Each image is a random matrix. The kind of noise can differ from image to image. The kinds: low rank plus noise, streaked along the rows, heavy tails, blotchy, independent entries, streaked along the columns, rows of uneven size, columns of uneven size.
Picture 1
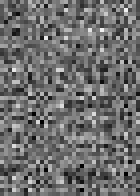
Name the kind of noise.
low rank plus noise
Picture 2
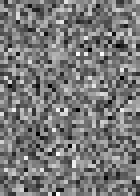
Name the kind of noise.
independent entries
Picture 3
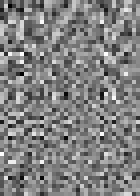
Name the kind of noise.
low rank plus noise
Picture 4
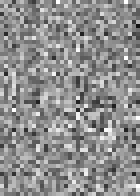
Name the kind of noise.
low rank plus noise
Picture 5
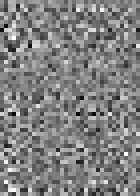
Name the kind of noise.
low rank plus noise
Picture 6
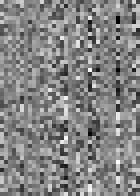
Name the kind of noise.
columns of uneven size
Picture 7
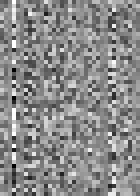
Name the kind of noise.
columns of uneven size
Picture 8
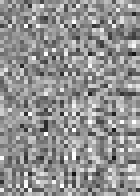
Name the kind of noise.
low rank plus noise
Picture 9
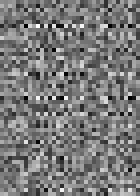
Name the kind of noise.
low rank plus noise
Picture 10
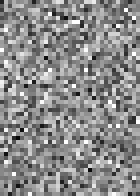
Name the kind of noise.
independent entries
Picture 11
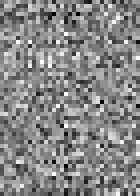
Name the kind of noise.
low rank plus noise
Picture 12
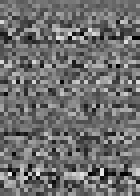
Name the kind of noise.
rows of uneven size
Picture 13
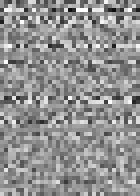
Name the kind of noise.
rows of uneven size
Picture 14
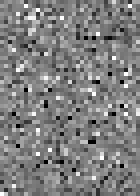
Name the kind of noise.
heavy tails
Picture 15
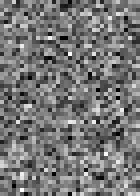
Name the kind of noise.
low rank plus noise
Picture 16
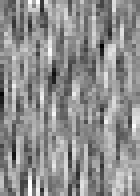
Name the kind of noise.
streaked along the columns
